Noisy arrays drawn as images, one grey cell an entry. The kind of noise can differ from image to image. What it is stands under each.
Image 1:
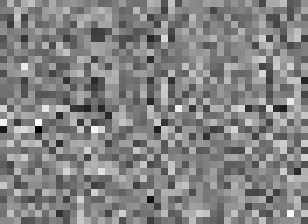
low rank plus noise
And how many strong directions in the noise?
three or four
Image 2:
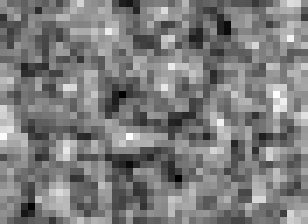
blotchy
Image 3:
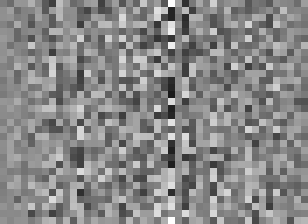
columns of uneven size
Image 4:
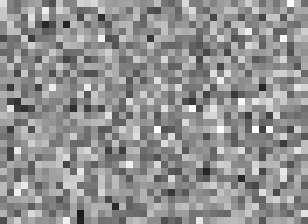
independent entries
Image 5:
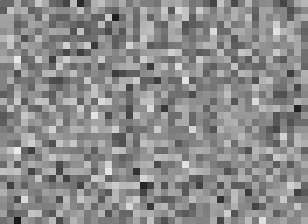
low rank plus noise
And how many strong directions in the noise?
five to eight
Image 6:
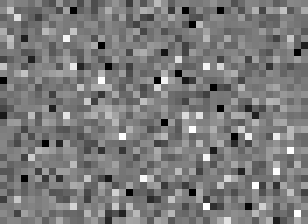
heavy tails
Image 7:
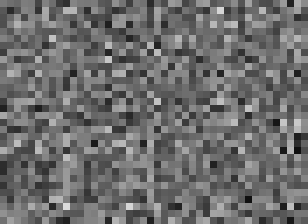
low rank plus noise
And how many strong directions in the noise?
five to eight
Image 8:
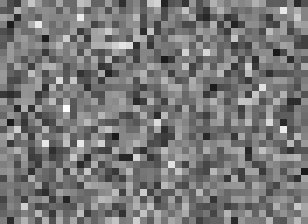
independent entries
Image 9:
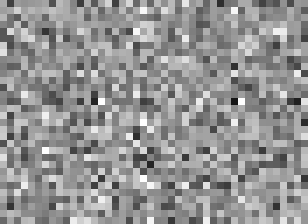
low rank plus noise
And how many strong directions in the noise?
three or four
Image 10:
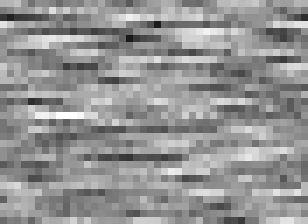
streaked along the rows
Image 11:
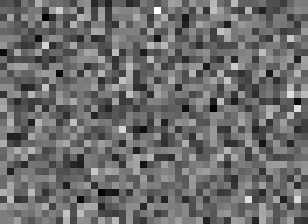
independent entries
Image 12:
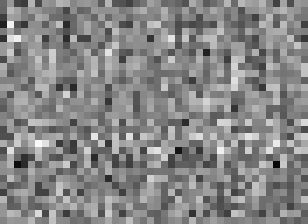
low rank plus noise
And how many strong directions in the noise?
five to eight
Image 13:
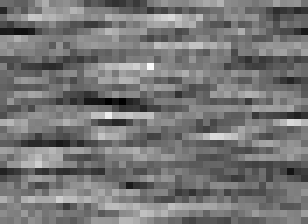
streaked along the rows
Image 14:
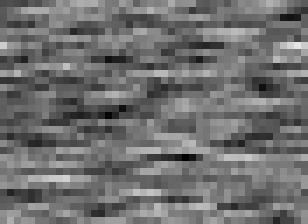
streaked along the rows
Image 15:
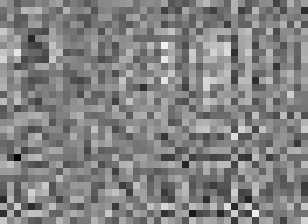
low rank plus noise
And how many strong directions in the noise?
one
